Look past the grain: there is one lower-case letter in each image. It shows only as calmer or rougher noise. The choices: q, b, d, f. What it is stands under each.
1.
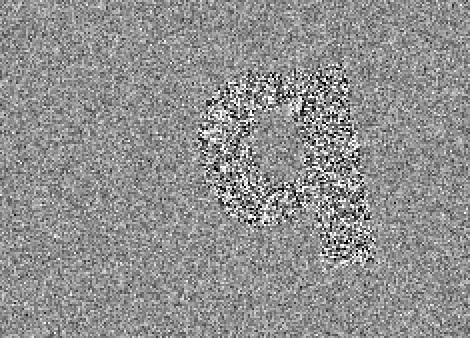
rough q
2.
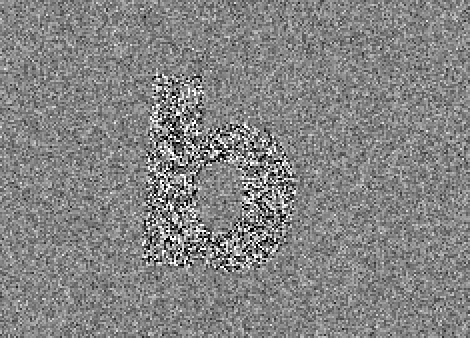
rough b
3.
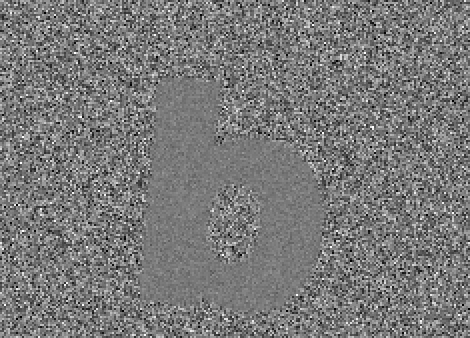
calm b
